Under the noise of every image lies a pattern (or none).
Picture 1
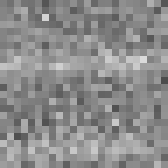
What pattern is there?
bands of rows
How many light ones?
2
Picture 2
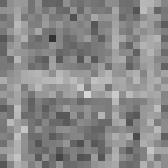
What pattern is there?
bands of rows crossing bands of columns
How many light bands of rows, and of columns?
1 and 3
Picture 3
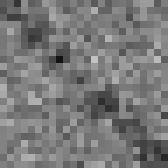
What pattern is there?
blocks along the diagonal
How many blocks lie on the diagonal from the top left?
7
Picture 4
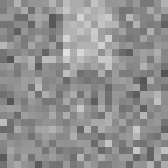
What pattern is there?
one block
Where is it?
top middle
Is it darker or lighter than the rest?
lighter
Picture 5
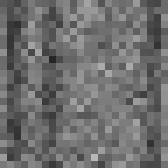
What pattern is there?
bands of columns
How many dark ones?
3
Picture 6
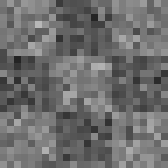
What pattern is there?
a checkerboard
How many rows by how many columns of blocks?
3 by 3
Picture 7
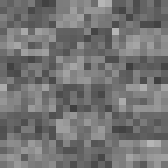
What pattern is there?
a checkerboard
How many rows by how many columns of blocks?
6 by 3
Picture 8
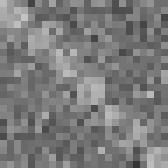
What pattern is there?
blocks along the diagonal
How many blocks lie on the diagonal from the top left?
7
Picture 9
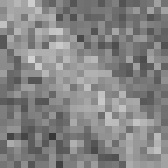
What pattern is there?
a diagonal band
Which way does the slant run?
top left to bottom right
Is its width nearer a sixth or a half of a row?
a half
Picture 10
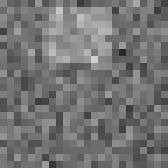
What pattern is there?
one block
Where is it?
top middle
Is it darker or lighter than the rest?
lighter
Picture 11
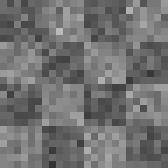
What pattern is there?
a checkerboard
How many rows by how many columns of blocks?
4 by 4
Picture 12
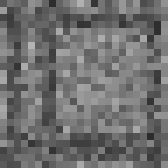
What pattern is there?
bands of rows crossing bands of columns
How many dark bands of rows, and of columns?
2 and 3
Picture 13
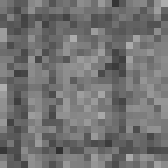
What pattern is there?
bands of rows crossing bands of columns
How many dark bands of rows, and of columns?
2 and 3
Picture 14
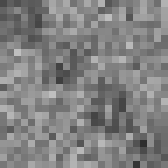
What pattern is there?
blocks along the diagonal
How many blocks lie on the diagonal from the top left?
4
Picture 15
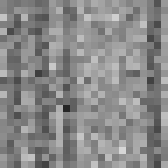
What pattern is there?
bands of columns
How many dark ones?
4
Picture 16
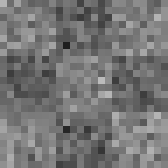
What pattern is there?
a checkerboard
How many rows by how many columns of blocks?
3 by 3
